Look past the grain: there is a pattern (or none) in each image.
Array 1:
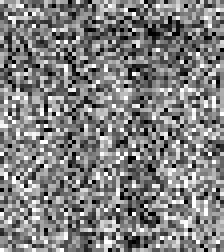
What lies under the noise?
bands of rows crossing bands of columns
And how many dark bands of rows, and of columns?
1 and 2
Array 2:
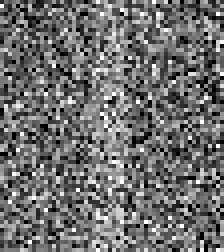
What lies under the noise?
one band of columns
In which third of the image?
middle
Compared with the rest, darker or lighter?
lighter
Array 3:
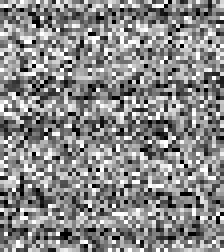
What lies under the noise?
bands of rows
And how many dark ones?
5
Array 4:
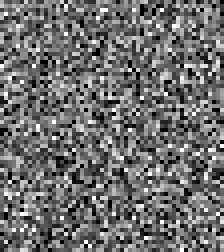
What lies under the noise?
only noise
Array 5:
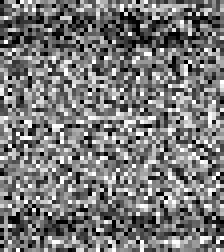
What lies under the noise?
bands of rows
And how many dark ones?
2
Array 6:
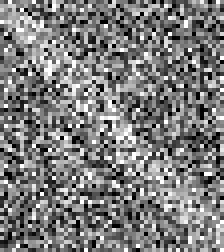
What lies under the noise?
a diagonal band
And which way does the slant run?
top left to bottom right
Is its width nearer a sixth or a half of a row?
a sixth
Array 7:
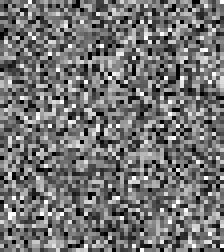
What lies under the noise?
only noise
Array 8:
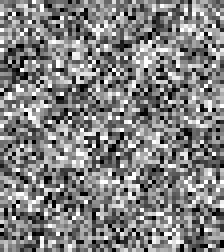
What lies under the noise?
a checkerboard
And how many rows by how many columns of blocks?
6 by 5
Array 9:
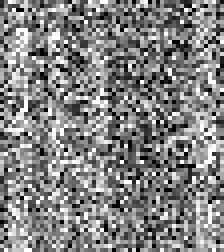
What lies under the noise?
bands of columns
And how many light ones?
4
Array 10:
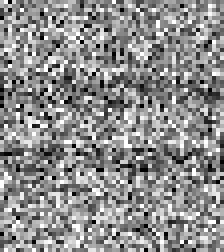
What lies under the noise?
bands of rows
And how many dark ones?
2
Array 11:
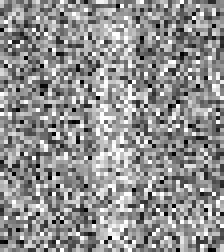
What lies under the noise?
one band of columns
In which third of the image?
middle
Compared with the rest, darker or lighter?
lighter
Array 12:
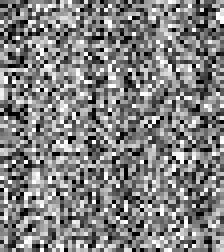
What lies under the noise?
bands of columns
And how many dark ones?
4
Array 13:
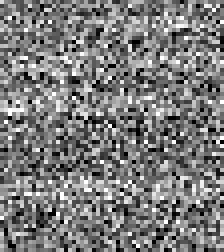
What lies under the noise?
bands of rows
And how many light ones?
4
